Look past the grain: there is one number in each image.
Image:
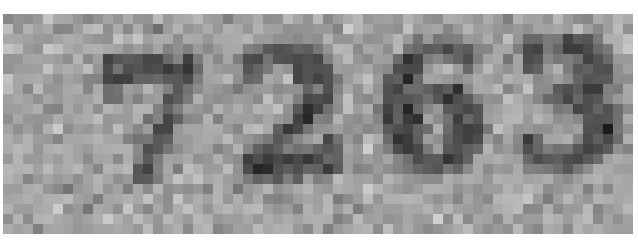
7263
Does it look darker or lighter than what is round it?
darker
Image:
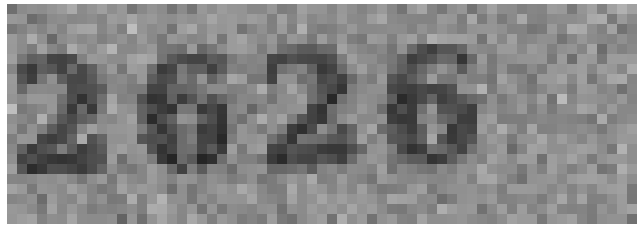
2626
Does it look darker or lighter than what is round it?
darker
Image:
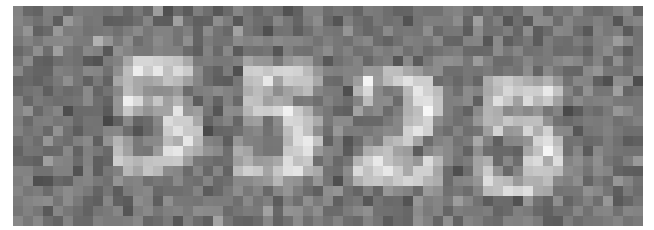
5525
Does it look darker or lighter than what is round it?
lighter
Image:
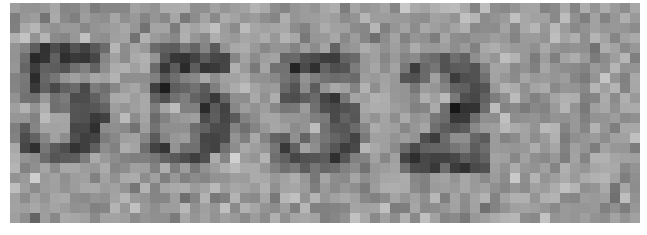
5552
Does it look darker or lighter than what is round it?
darker
